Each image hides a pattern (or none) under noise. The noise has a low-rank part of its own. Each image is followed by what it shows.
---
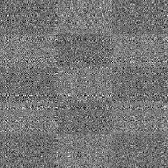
a checkerboard
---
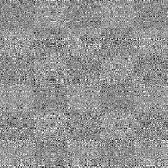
a checkerboard
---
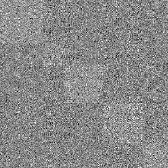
blocks along the diagonal
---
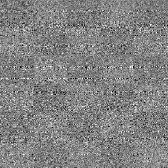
a checkerboard
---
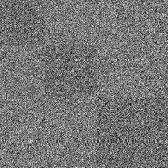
blocks along the diagonal
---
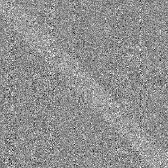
a diagonal band
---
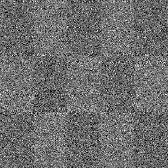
a checkerboard
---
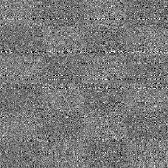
a checkerboard
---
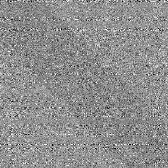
a diagonal band
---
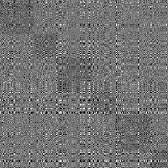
blocks along the diagonal
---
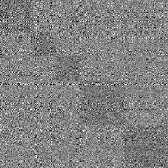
blocks along the diagonal
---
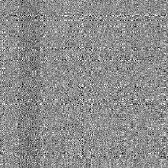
one band of columns
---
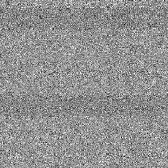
bands of rows
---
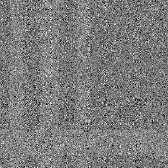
bands of rows crossing bands of columns
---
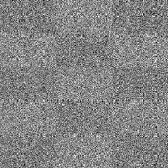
a checkerboard
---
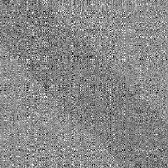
a diagonal band
